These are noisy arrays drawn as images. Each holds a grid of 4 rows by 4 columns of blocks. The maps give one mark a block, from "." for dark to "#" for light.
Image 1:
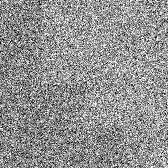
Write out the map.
.###
.###
..##
...#
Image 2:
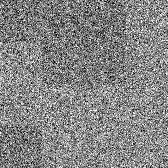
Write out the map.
...#
#..#
####
.###
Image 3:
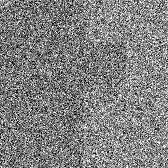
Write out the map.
..##
...#
..##
..##
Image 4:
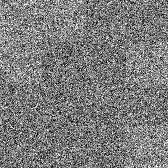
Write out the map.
##..
#..#
....
...#
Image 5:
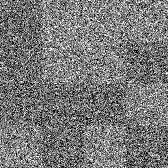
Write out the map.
.###
.##.
...#
#.#.
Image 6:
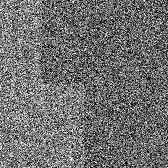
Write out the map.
#...
#...
##..
##..
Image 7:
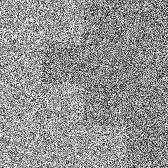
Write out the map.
##..
#...
##..
###.
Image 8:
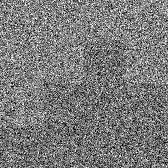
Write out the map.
####
##.#
#...
....
